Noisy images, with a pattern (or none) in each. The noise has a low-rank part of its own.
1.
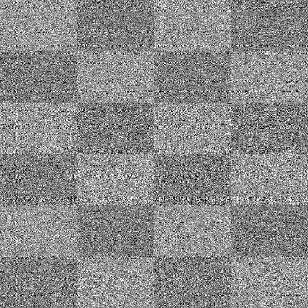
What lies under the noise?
a checkerboard
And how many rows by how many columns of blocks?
6 by 4
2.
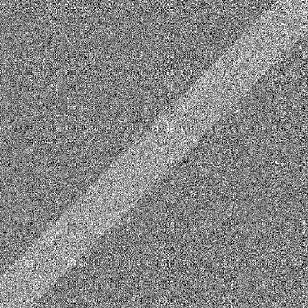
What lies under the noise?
a diagonal band
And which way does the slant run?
bottom left to top right
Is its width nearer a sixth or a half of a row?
a sixth
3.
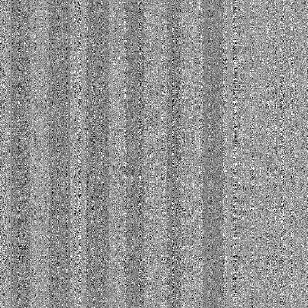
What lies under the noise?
bands of columns
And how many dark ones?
6
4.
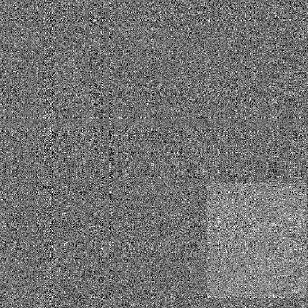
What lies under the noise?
one block
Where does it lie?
bottom right
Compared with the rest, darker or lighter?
lighter
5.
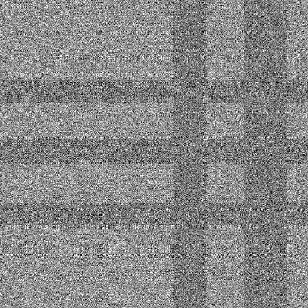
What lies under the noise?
bands of rows crossing bands of columns
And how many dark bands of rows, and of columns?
3 and 2
